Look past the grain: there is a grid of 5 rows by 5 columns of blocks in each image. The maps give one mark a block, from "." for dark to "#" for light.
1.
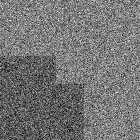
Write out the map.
# # # # #
# # # # #
. . # # #
. . . # #
. . . # #
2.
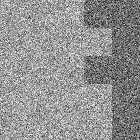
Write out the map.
# # # . .
# # # # .
# # # . .
# # # # .
# # # # .
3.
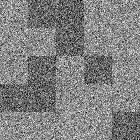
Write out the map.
# . . # #
# # . # #
# . # . #
. . # # #
# # # # .
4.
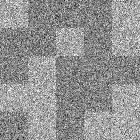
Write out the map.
# . . . #
. . # . #
. # . . .
# # . . #
. # . # #
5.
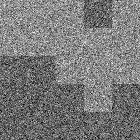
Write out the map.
# # # . #
# # # # #
. . # # #
. . . # .
. . . . .
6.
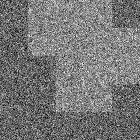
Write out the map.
. # # # .
. # # # #
. . # # #
. . # # .
. . . . .
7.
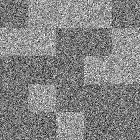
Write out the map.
. # # # .
# # . . #
. . . # #
. # . . .
. . # . .
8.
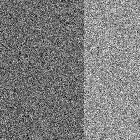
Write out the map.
. . . # #
. . . # #
. . . # #
. . . # #
. . . # #
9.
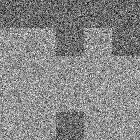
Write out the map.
. . . . .
# # . # .
# # # # #
# # # # #
# # . # #
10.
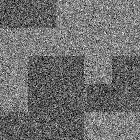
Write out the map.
. . # # #
# # # # #
# . . # .
# . . . .
. . . # #
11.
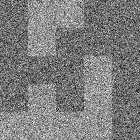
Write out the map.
. # # . .
. # . . .
. . . # .
. # . # .
# # # # .
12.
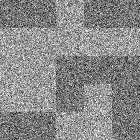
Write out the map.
. . # . .
# # # # #
# # . . .
# # . # .
. . # # .
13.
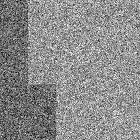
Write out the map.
. # # # #
. # # # #
. # # # #
. . # # #
. . # # #
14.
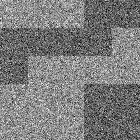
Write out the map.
# # # . .
. . . . #
. # # # #
# # # . .
# # # . .
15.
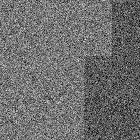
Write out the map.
# # # # .
# # # # .
# # # . .
# # # . .
# # # . .
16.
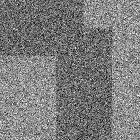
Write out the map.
. . . # #
. . . . #
# # . . #
# # . . #
# # . . #
